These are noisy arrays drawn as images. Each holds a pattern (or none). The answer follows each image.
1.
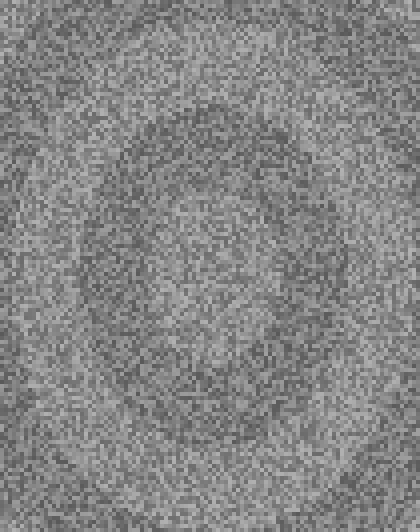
rings round one point
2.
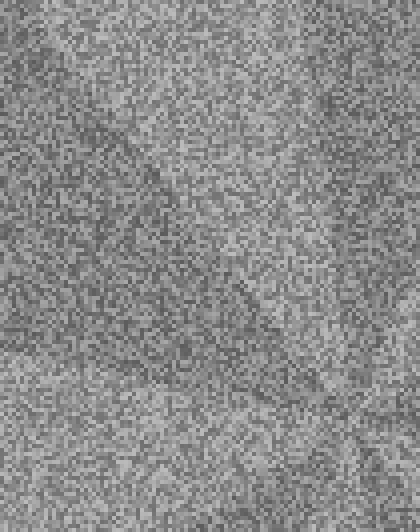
spokes from one point
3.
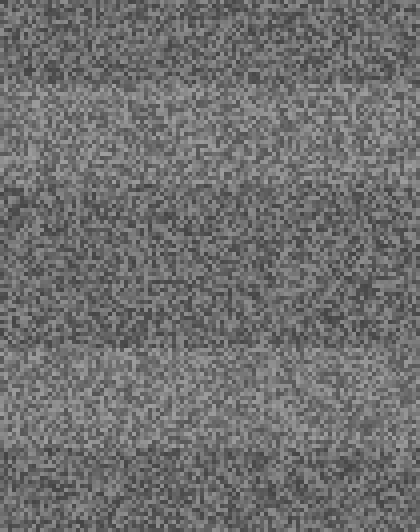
horizontal stripes
